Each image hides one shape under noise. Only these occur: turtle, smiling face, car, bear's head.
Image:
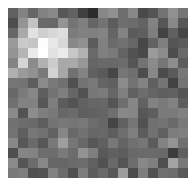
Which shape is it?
turtle
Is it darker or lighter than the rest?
lighter
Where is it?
top left
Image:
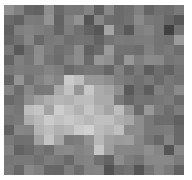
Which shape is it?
car
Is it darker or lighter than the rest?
lighter
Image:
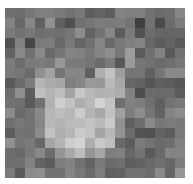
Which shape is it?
bear's head
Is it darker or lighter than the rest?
lighter
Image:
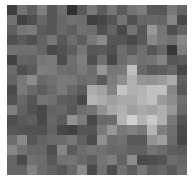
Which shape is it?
turtle
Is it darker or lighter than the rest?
lighter
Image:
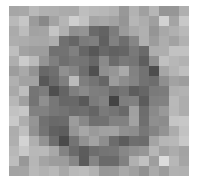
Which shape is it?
smiling face
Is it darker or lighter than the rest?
darker
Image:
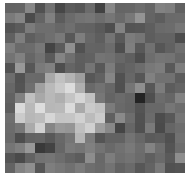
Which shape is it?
car
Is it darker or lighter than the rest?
lighter
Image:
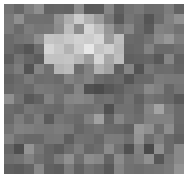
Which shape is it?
car
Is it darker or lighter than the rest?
lighter
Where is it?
top middle
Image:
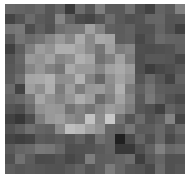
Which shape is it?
smiling face
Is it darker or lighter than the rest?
lighter
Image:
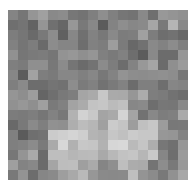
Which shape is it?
car
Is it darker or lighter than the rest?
lighter
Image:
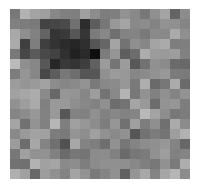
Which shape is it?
turtle
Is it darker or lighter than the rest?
darker
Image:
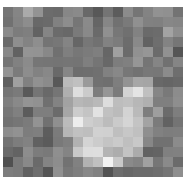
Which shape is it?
bear's head
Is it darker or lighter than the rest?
lighter
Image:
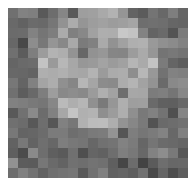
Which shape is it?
smiling face
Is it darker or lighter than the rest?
lighter
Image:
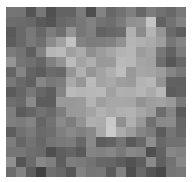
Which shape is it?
bear's head
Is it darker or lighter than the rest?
lighter
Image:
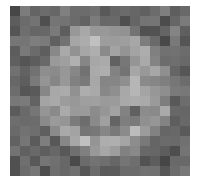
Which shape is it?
smiling face
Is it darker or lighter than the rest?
lighter
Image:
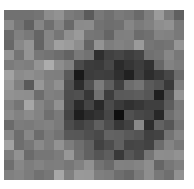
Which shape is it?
smiling face
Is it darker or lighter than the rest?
darker
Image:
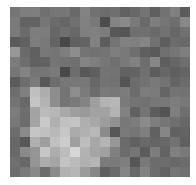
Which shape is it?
bear's head
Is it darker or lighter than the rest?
lighter
